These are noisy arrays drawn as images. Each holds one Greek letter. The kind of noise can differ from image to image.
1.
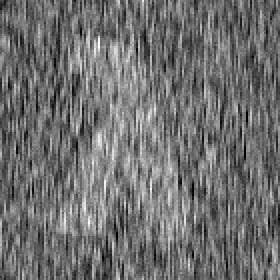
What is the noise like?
streaked along the columns
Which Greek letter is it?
lambda
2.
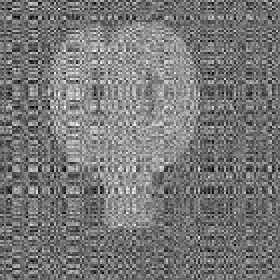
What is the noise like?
low rank plus noise
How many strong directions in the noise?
one
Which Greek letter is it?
phi
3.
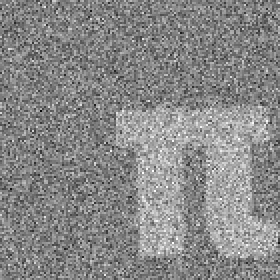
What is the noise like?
independent entries
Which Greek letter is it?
pi
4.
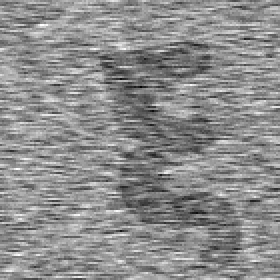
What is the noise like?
streaked along the rows
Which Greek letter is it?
xi
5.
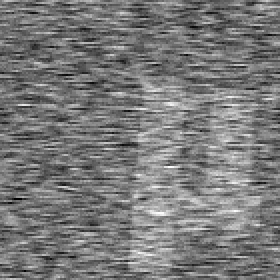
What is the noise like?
streaked along the rows
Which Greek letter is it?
mu
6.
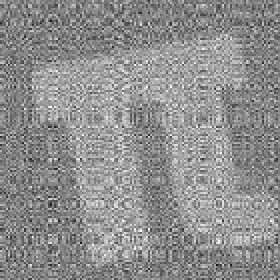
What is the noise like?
low rank plus noise
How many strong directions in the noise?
two
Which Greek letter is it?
pi
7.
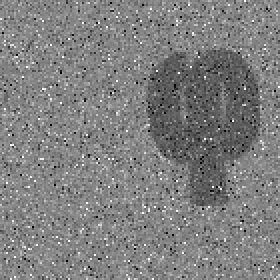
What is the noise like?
heavy tails
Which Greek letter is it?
phi
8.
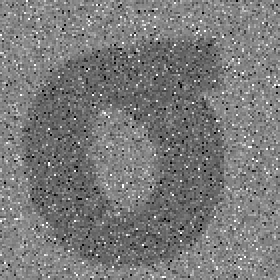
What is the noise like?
heavy tails
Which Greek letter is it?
sigma
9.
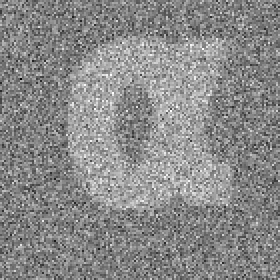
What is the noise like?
independent entries
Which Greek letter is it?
alpha
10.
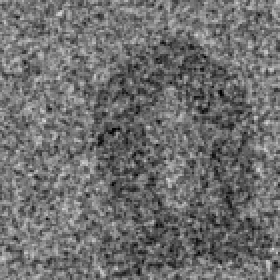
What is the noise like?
blotchy
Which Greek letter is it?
omega
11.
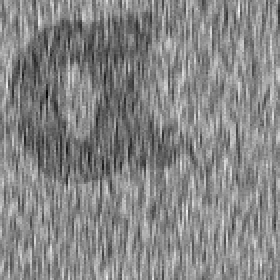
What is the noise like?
streaked along the columns
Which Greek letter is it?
alpha
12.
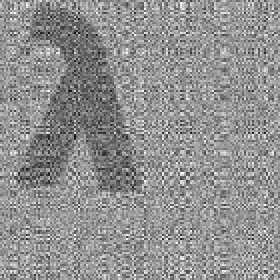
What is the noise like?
low rank plus noise
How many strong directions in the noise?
two
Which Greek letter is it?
lambda
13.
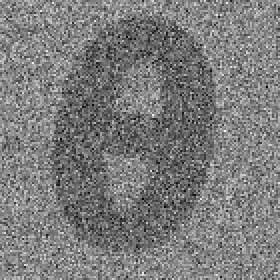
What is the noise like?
independent entries
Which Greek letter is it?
theta
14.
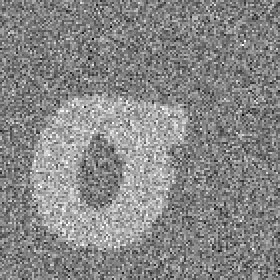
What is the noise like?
independent entries
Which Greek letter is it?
sigma
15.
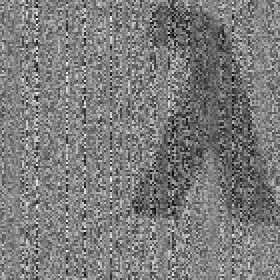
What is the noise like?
columns of uneven size
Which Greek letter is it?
lambda
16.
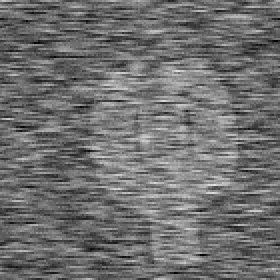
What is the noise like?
streaked along the rows
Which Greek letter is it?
phi
